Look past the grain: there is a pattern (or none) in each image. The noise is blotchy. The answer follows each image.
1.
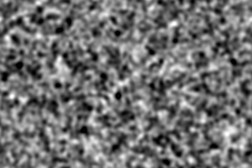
only noise
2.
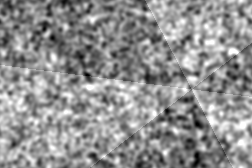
spokes from one point
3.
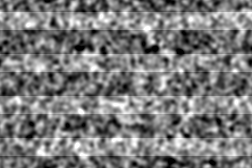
horizontal stripes
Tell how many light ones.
4
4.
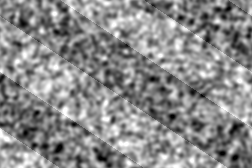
diagonal stripes
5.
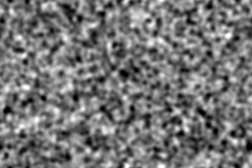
only noise
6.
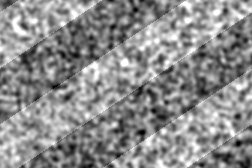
diagonal stripes
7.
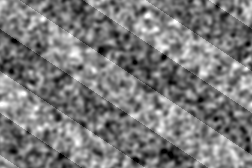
diagonal stripes
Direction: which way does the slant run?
top left to bottom right
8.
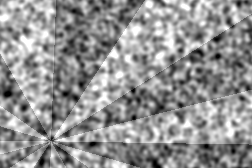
spokes from one point
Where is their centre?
bottom left
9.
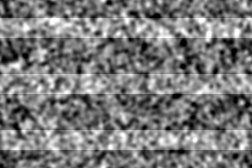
horizontal stripes
